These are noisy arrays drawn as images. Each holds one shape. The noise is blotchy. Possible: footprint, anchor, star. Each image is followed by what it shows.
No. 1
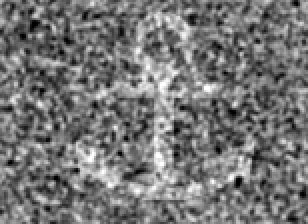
anchor
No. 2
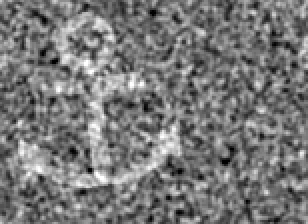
anchor
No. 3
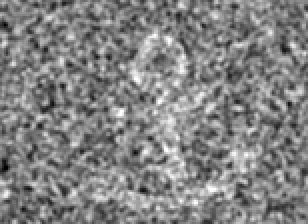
anchor
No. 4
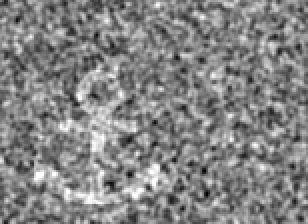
anchor
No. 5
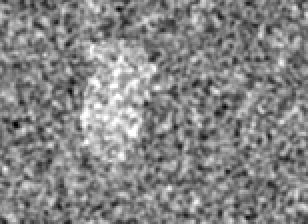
footprint
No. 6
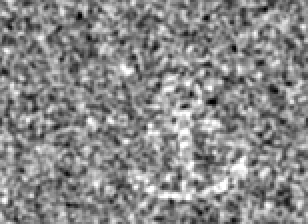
anchor
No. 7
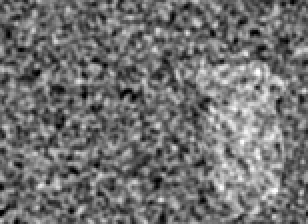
footprint
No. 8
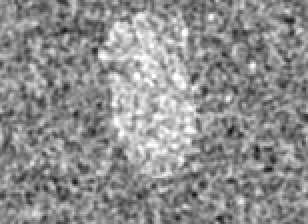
footprint
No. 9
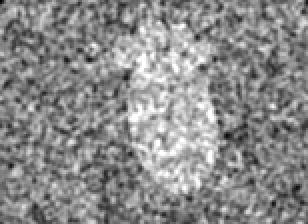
footprint
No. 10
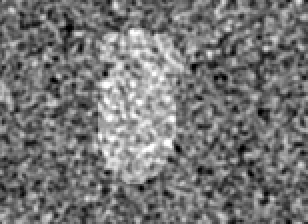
footprint
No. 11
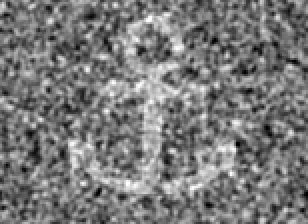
anchor
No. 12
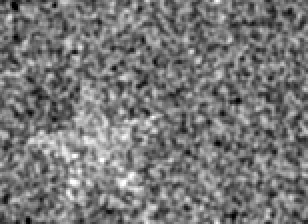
star
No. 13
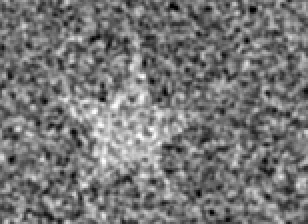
star
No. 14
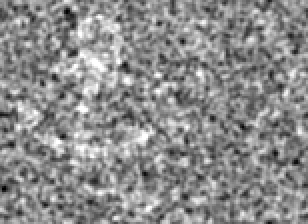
anchor
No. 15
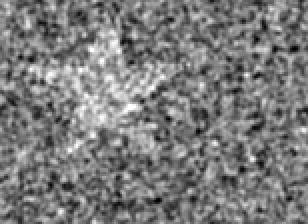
star
